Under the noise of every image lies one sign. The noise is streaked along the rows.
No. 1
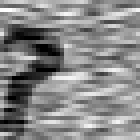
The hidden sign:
question mark
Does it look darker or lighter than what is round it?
darker
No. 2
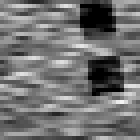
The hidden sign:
colon
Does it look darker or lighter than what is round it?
darker
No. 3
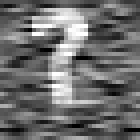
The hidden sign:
question mark
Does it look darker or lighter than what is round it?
lighter
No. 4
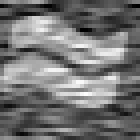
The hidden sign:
approximately sign
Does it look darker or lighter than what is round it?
lighter
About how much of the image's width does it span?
nearly all
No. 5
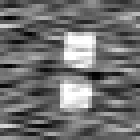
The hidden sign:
colon
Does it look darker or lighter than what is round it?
lighter
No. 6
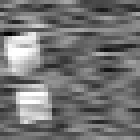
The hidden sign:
colon
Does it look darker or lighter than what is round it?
lighter
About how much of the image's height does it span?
two thirds
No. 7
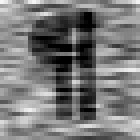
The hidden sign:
pilcrow
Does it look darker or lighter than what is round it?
darker
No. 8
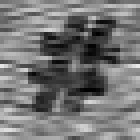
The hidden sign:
hash sign
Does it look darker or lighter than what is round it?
darker
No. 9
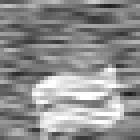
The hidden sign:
approximately sign
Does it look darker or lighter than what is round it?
lighter
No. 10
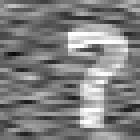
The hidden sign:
question mark
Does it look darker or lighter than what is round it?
lighter
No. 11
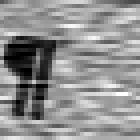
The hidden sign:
pilcrow
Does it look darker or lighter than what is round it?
darker
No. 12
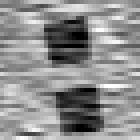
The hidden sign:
colon
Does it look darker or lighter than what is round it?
darker
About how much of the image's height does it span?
nearly all
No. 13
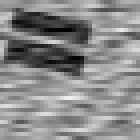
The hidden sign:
equals sign
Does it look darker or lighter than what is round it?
darker
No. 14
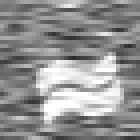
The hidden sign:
approximately sign
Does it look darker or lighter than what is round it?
lighter
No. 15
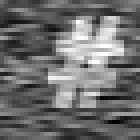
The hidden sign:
hash sign
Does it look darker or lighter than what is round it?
lighter
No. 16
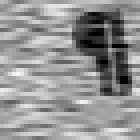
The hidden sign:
pilcrow
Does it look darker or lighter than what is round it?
darker
